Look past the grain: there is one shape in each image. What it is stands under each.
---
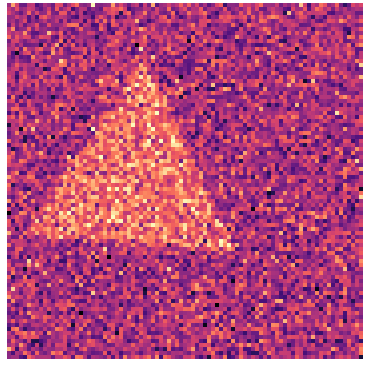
triangle
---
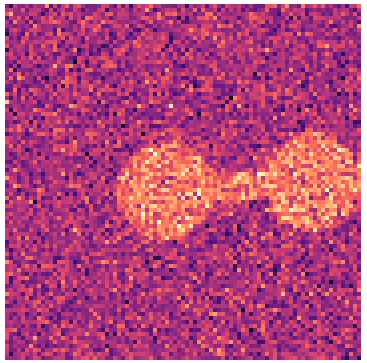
dumbbell
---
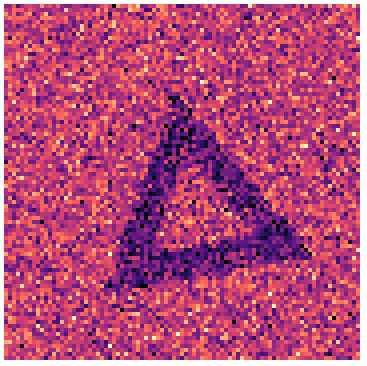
triangle frame
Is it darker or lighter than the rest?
darker
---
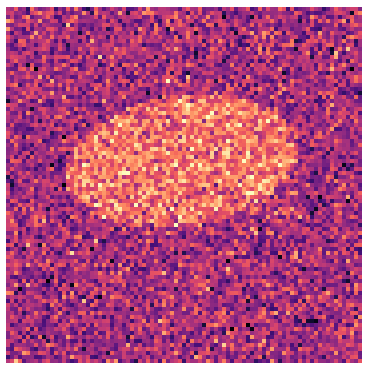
ellipse
